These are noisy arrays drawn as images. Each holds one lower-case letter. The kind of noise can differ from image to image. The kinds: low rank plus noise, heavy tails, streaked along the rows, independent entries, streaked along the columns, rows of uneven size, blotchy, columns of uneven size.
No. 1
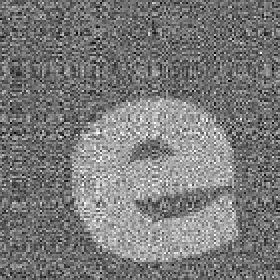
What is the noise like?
low rank plus noise
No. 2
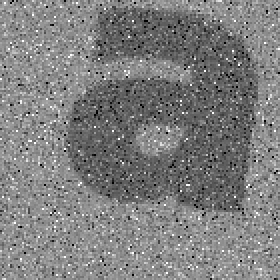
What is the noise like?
heavy tails
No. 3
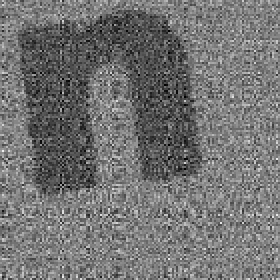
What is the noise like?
low rank plus noise
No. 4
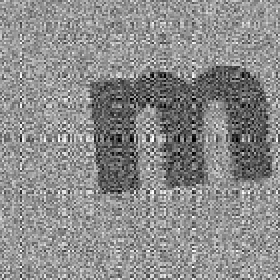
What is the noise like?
low rank plus noise
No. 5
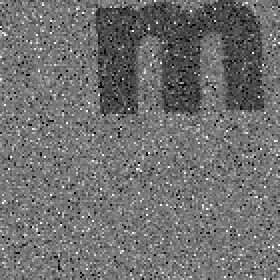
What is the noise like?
heavy tails
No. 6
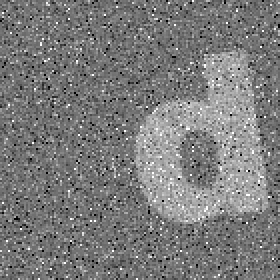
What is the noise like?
heavy tails
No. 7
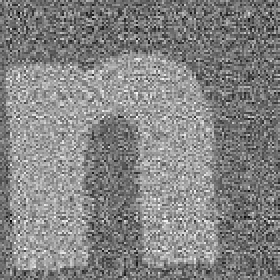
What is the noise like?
low rank plus noise
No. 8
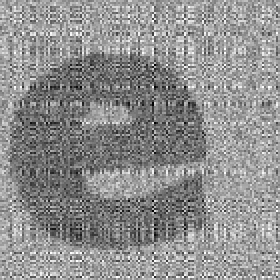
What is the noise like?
low rank plus noise
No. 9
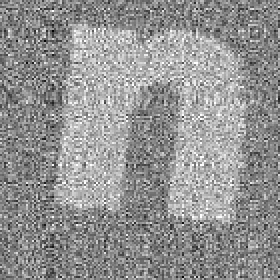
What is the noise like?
low rank plus noise
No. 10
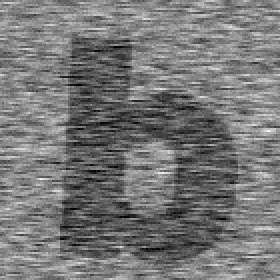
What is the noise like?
streaked along the rows
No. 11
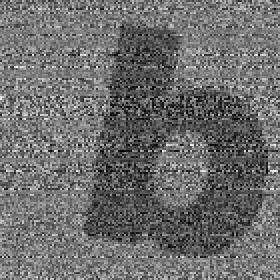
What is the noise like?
rows of uneven size
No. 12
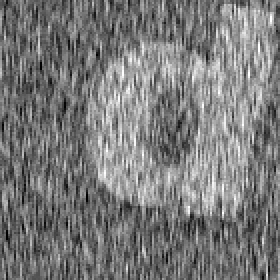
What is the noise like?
streaked along the columns
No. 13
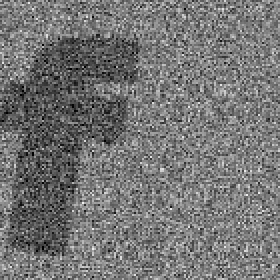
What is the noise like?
low rank plus noise
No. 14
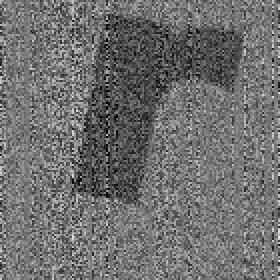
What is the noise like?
columns of uneven size
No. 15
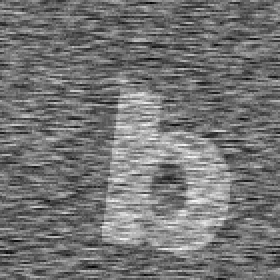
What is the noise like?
streaked along the rows
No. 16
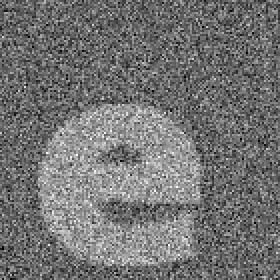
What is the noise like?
independent entries
